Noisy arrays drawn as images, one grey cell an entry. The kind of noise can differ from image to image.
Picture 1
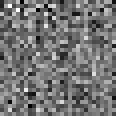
low rank plus noise
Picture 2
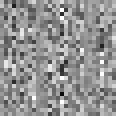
columns of uneven size
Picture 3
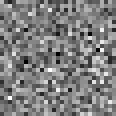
low rank plus noise
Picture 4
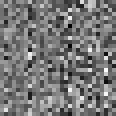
columns of uneven size
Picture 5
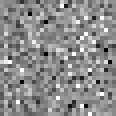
heavy tails
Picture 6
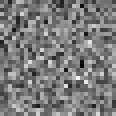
independent entries
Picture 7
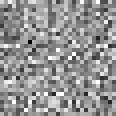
low rank plus noise
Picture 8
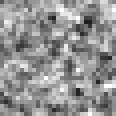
blotchy
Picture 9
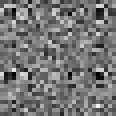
low rank plus noise
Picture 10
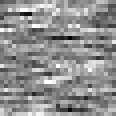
streaked along the rows
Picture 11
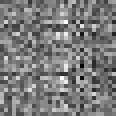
low rank plus noise
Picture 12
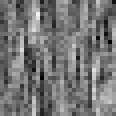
streaked along the columns
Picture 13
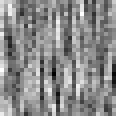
streaked along the columns
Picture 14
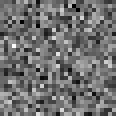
independent entries
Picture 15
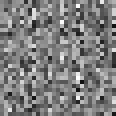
columns of uneven size
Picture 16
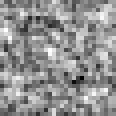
blotchy
